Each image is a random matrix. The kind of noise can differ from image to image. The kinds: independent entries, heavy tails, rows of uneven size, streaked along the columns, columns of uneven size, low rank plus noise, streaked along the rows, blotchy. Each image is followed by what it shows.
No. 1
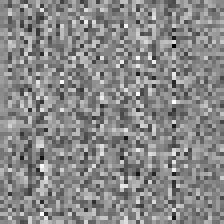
columns of uneven size
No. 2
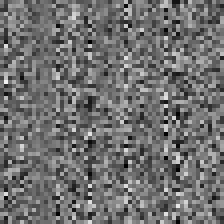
columns of uneven size
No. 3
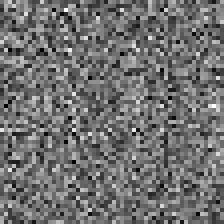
low rank plus noise
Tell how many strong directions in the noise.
three or four
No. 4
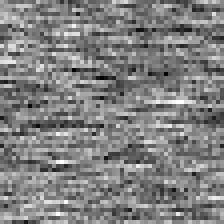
streaked along the rows
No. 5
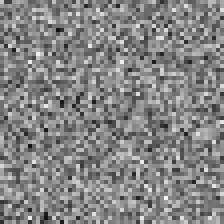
independent entries
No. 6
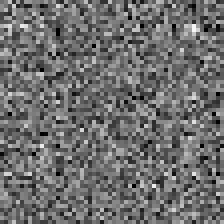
low rank plus noise
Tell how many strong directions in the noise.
one
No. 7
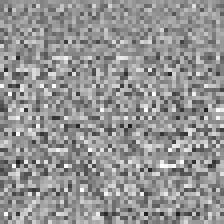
rows of uneven size
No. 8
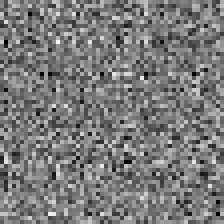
low rank plus noise
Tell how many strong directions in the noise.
three or four
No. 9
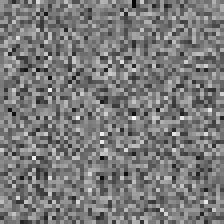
low rank plus noise
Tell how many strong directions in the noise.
one
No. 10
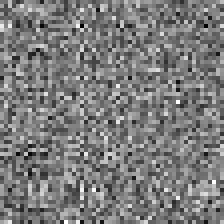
low rank plus noise
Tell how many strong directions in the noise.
one
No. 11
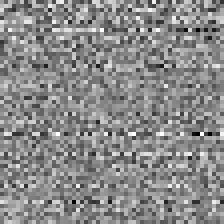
rows of uneven size
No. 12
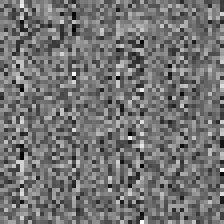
columns of uneven size
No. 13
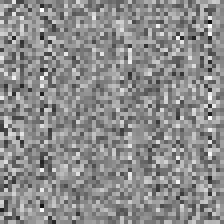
columns of uneven size
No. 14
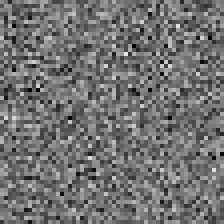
low rank plus noise
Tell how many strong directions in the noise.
one
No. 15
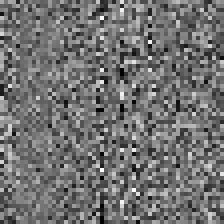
columns of uneven size
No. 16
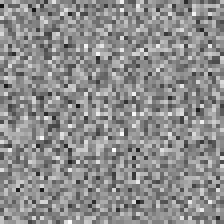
low rank plus noise
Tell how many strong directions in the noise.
five to eight
